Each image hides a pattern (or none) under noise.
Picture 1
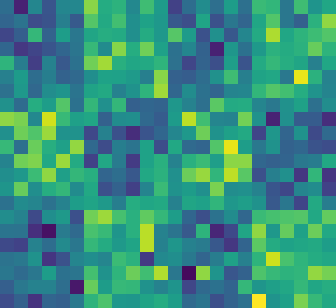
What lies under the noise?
a checkerboard
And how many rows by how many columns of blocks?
3 by 4
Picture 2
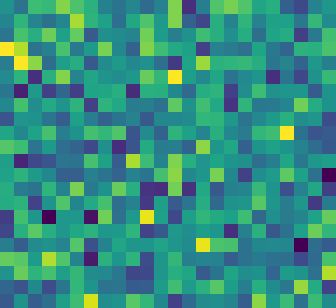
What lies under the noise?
only noise
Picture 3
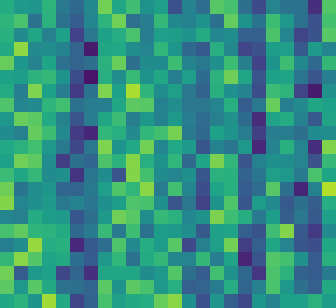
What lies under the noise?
bands of columns
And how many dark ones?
4
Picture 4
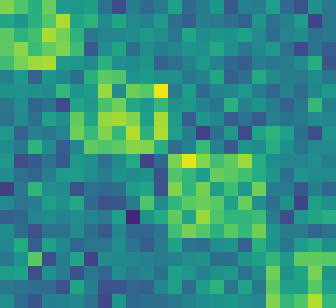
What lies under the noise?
blocks along the diagonal
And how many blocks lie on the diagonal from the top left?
4
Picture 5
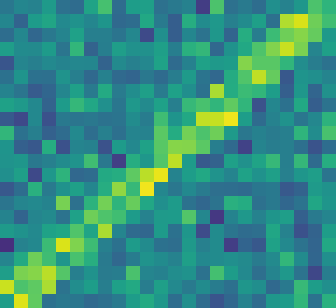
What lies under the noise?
a diagonal band
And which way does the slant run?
bottom left to top right
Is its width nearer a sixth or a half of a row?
a sixth
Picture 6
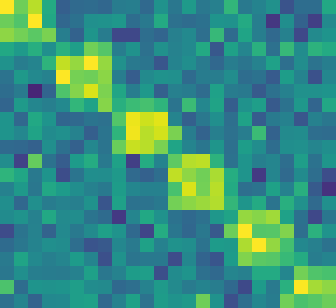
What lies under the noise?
blocks along the diagonal
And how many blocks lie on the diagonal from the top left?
6
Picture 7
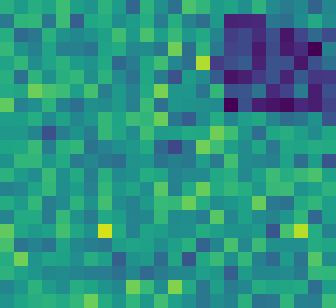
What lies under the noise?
one block
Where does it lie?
top right
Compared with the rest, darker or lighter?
darker
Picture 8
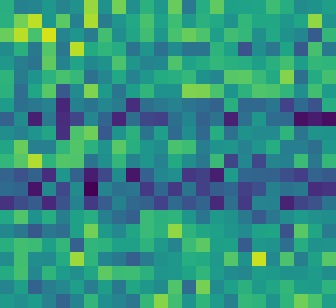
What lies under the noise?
bands of rows
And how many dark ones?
2
